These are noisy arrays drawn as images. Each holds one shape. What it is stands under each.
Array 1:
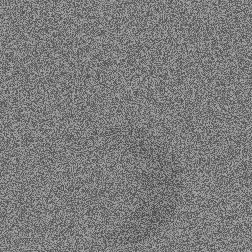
crescent
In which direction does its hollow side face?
left
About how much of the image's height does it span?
half
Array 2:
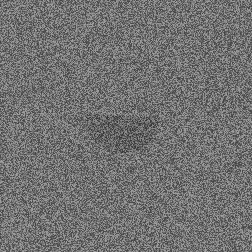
half disc
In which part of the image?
centre
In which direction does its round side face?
down
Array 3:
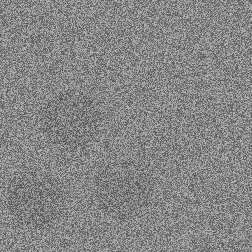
three dots
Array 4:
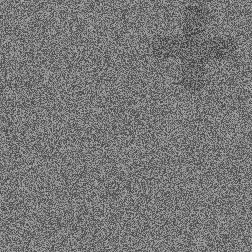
cross
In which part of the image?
top right
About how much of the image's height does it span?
a third
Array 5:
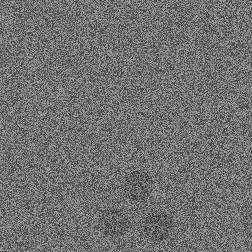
three dots
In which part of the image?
bottom middle
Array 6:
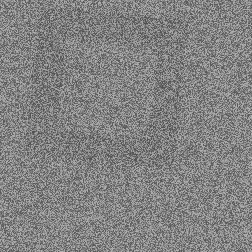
square frame
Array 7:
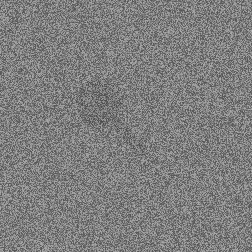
lollipop
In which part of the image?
centre
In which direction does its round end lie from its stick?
up and left
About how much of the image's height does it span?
a third
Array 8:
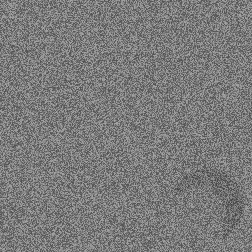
crescent
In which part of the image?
bottom right
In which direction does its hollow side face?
down and left
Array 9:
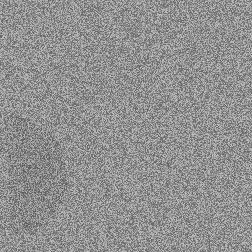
half disc
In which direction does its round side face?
right
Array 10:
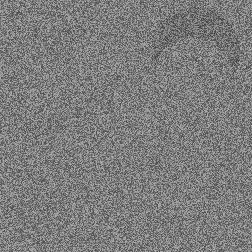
crescent
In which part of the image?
top right
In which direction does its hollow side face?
down
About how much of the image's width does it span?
a third
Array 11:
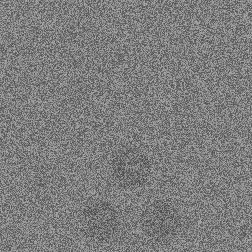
three dots
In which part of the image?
bottom middle
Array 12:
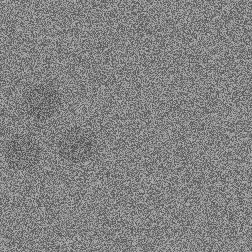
three dots
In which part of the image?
middle left
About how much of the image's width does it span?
a third
